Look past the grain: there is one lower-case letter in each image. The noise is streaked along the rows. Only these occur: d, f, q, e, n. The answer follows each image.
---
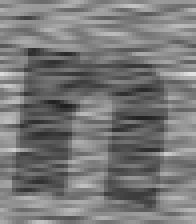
n
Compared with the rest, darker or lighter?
darker
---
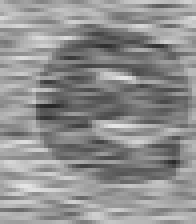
e
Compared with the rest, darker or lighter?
darker
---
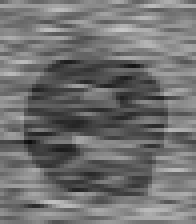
e
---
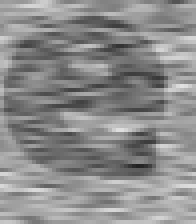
e
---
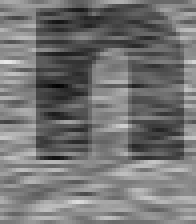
n
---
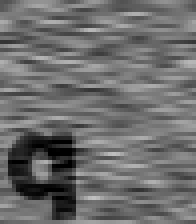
q
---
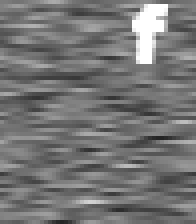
f
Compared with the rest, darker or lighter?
lighter
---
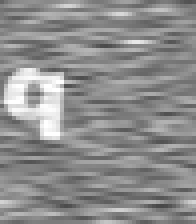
q
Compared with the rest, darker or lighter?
lighter
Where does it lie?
middle left
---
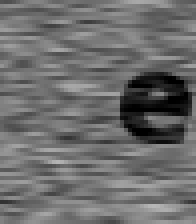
e
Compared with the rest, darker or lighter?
darker
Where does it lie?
middle right
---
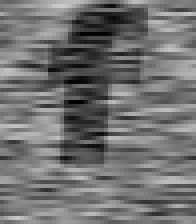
f
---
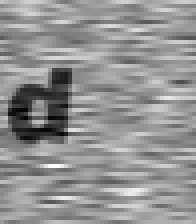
d
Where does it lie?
middle left
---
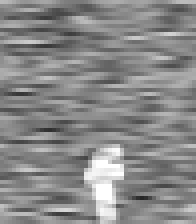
f
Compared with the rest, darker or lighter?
lighter
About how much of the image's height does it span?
a third
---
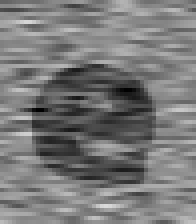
e
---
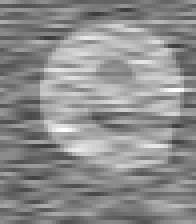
e
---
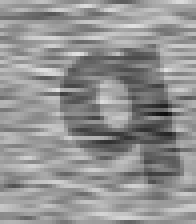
q
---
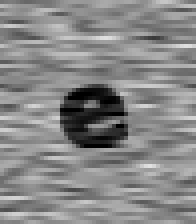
e
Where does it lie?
centre
